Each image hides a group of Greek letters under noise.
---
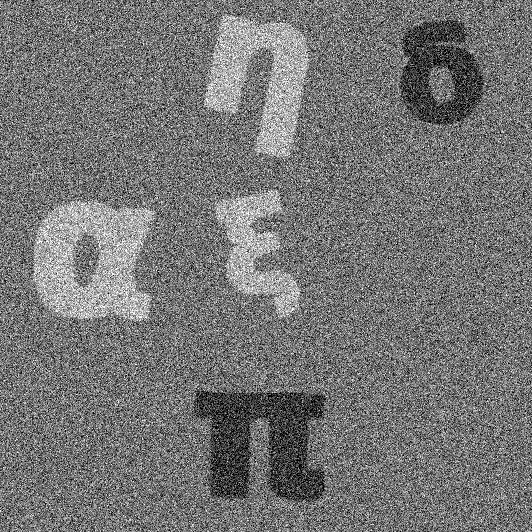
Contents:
top middle: light eta; top right: dark delta; middle left: light alpha; centre: light xi; bottom middle: dark pi
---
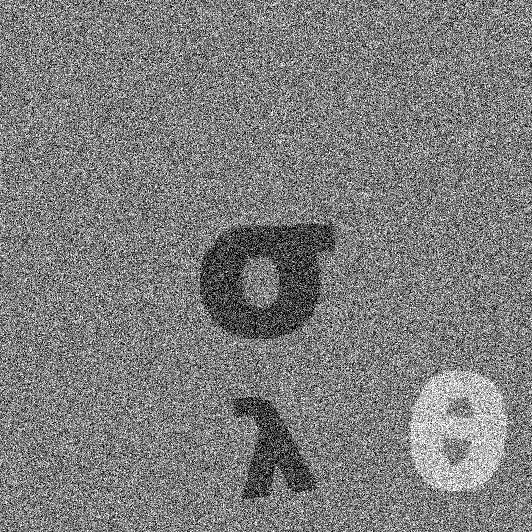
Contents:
centre: dark sigma; bottom middle: dark lambda; bottom right: light theta
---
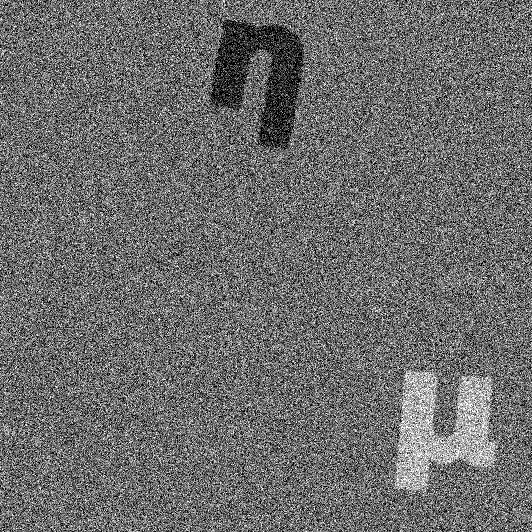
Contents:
top middle: dark eta; bottom right: light mu
